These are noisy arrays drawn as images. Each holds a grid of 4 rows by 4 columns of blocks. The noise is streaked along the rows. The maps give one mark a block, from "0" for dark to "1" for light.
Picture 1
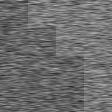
0 1 1 1
0 0 1 1
0 0 0 1
0 0 0 1
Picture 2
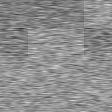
0 0 0 1
0 1 1 0
1 1 1 1
1 1 1 1
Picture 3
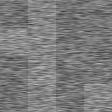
0 1 0 0
1 1 0 0
0 1 0 0
0 1 0 1
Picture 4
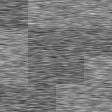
0 1 1 1
1 0 0 0
1 0 0 1
0 0 1 1
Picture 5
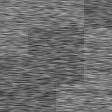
1 1 1 0
1 0 0 1
0 0 0 1
0 0 1 1
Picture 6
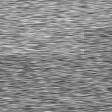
1 1 1 1
1 1 1 0
0 0 0 0
0 0 0 0
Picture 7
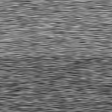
1 1 1 1
1 1 1 1
0 0 0 0
0 0 0 0
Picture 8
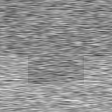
0 0 0 0
0 0 0 0
1 0 0 1
1 1 1 1
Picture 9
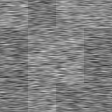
1 0 1 1
0 1 1 0
0 1 1 0
0 1 0 0
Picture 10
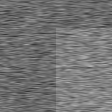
0 0 0 0
0 0 1 1
0 0 1 1
0 0 1 1
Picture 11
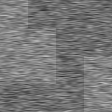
1 0 0 0
1 1 0 0
1 1 0 1
0 0 0 1
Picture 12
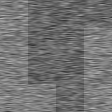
1 0 0 0
1 0 0 1
1 0 0 1
1 1 0 1
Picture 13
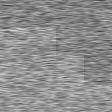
0 0 0 0
1 1 0 0
1 1 1 0
1 1 1 1
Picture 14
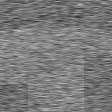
0 0 0 0
1 1 1 1
1 1 1 0
0 1 1 0
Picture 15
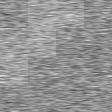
0 1 1 0
1 1 0 0
1 0 0 0
0 0 0 0
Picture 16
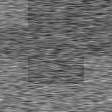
1 0 0 0
0 0 0 0
1 0 0 1
1 1 1 1
